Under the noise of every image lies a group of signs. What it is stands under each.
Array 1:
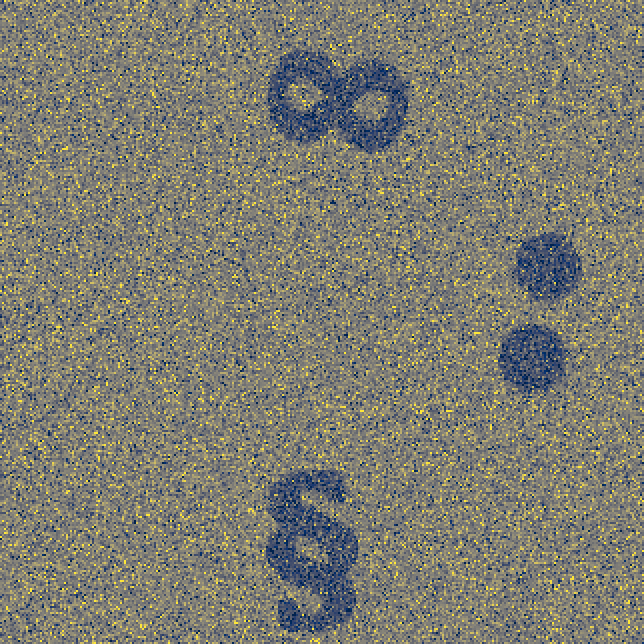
top middle: infinity sign; middle right: colon; bottom middle: section sign
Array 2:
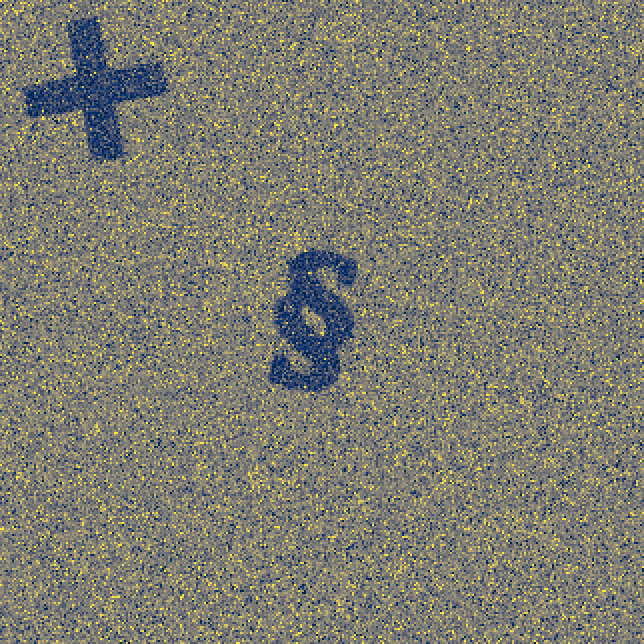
top left: plus sign; centre: section sign
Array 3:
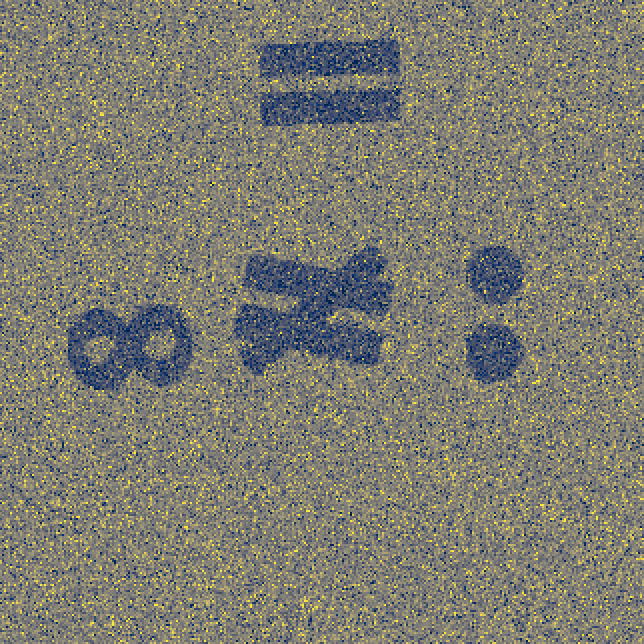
top middle: equals sign; middle left: infinity sign; centre: not-equal sign; middle right: colon
